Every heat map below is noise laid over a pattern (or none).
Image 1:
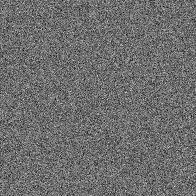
only noise
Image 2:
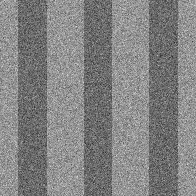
vertical stripes
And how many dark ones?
3
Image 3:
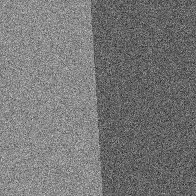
a sharp edge
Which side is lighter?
left
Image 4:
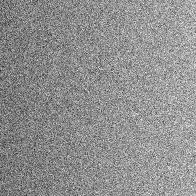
a smooth slope
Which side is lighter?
right
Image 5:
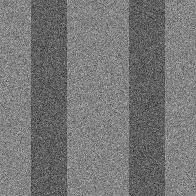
vertical stripes
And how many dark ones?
2
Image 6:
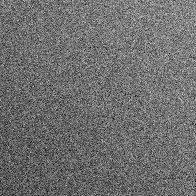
a smooth slope
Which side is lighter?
top right
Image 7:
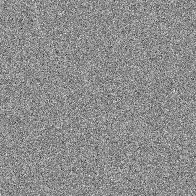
only noise
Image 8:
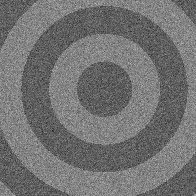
rings round one point
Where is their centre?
centre
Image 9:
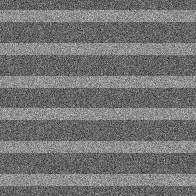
horizontal stripes
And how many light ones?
6
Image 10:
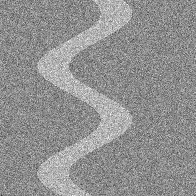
a wavy band
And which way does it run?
top to bottom
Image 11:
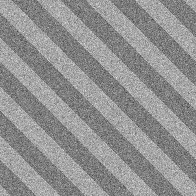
diagonal stripes
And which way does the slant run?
top left to bottom right
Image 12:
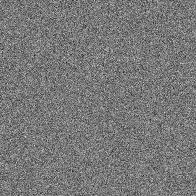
only noise
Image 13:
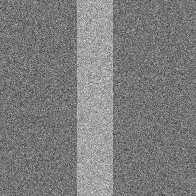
one vertical stripe
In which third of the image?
middle
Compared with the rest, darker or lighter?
lighter
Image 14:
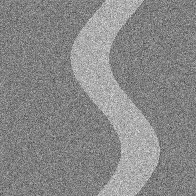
a wavy band
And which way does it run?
top to bottom
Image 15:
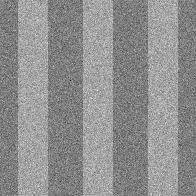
vertical stripes
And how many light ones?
3
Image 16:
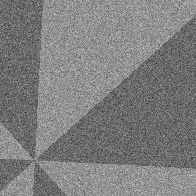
spokes from one point
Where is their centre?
bottom left
